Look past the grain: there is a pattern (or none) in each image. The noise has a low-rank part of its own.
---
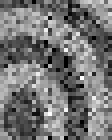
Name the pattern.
rings round one point
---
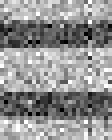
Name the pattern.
horizontal stripes
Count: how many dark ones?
2
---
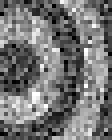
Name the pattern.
rings round one point
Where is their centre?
middle left
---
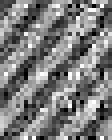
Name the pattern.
diagonal stripes
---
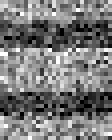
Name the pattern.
horizontal stripes
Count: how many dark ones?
2
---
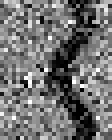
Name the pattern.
a wavy band
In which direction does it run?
top to bottom
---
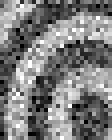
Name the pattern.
rings round one point
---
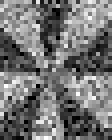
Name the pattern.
spokes from one point
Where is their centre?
centre
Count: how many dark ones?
5
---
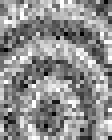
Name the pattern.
rings round one point
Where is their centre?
bottom middle
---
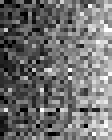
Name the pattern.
a smooth slope
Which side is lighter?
right
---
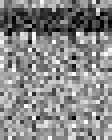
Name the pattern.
one horizontal stripe
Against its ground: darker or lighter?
darker
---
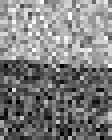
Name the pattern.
a sharp edge
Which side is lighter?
top
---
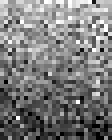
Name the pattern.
a smooth slope
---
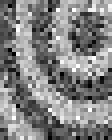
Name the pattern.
rings round one point
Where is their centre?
top right
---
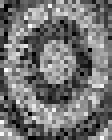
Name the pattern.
rings round one point
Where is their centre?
centre
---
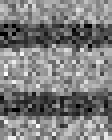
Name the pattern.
horizontal stripes
